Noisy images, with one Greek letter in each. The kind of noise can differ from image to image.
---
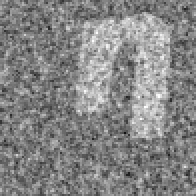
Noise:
blotchy
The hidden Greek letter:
eta
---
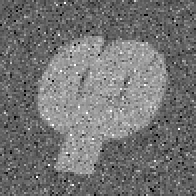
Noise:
heavy tails
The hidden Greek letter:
phi
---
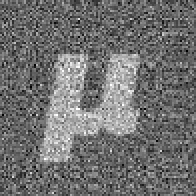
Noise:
low rank plus noise
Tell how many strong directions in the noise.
one
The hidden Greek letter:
mu
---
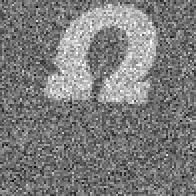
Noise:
independent entries
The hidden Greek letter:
omega
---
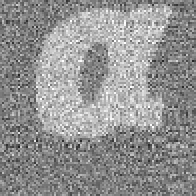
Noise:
low rank plus noise
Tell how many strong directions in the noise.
two
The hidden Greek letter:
alpha
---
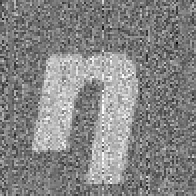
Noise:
columns of uneven size
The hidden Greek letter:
eta
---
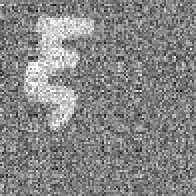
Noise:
low rank plus noise
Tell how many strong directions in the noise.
two
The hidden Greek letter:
xi
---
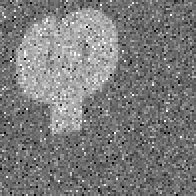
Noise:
heavy tails
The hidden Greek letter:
phi
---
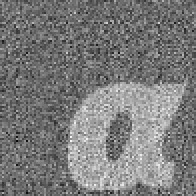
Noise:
low rank plus noise
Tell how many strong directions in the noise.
three or four
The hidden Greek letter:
alpha
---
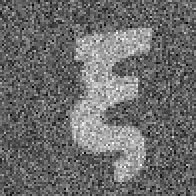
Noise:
independent entries
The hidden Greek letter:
xi
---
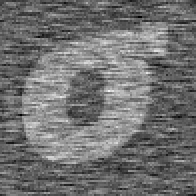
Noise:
streaked along the rows
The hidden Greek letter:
sigma
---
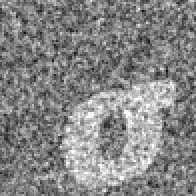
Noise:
blotchy
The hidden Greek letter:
sigma
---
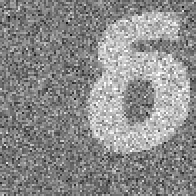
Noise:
independent entries
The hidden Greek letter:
delta
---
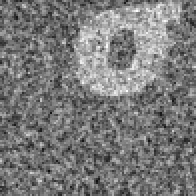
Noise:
blotchy
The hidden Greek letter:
sigma
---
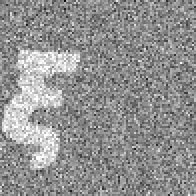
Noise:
independent entries
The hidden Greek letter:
xi
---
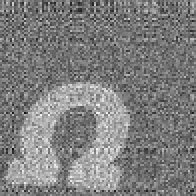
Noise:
low rank plus noise
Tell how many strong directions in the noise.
one
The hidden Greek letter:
omega
